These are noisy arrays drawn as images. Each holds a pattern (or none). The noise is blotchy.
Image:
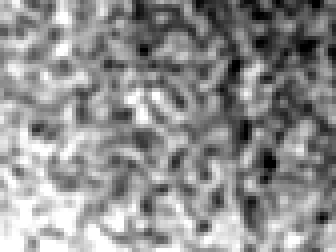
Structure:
a smooth slope
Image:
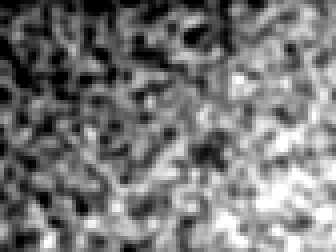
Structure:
a smooth slope
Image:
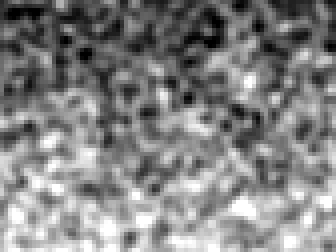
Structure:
a smooth slope
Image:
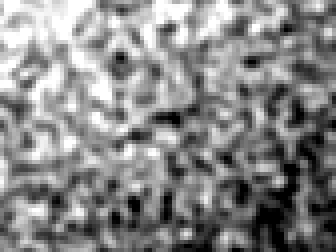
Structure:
a smooth slope
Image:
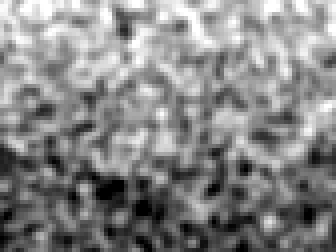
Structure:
a smooth slope
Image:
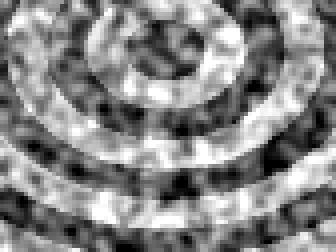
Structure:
rings round one point
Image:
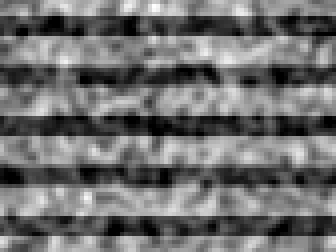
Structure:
horizontal stripes
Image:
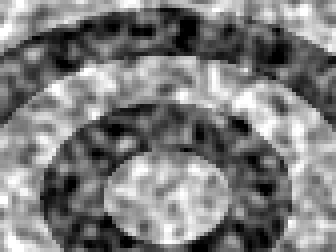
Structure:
rings round one point
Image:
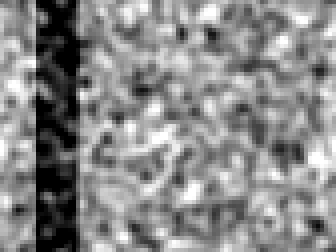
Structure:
one vertical stripe
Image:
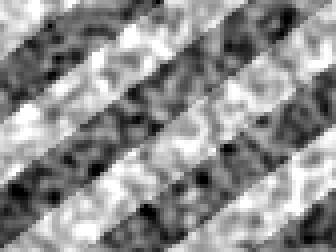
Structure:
diagonal stripes
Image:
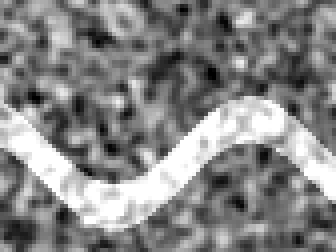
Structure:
a wavy band
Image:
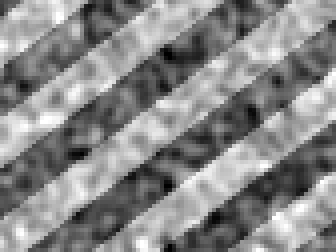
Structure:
diagonal stripes
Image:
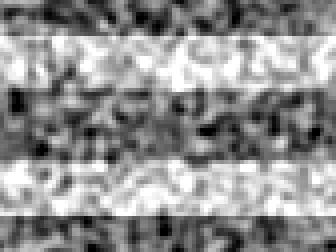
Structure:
horizontal stripes
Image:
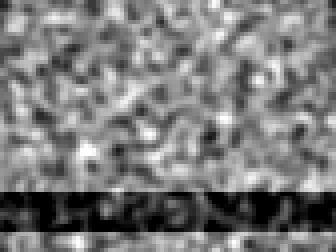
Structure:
one horizontal stripe
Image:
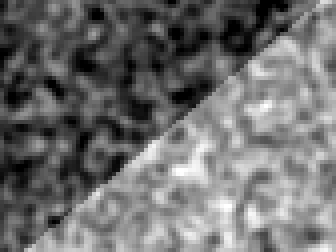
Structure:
a sharp edge
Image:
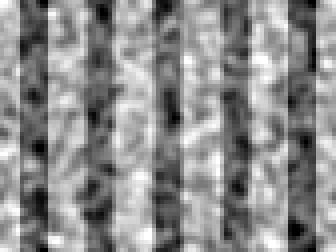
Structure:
vertical stripes
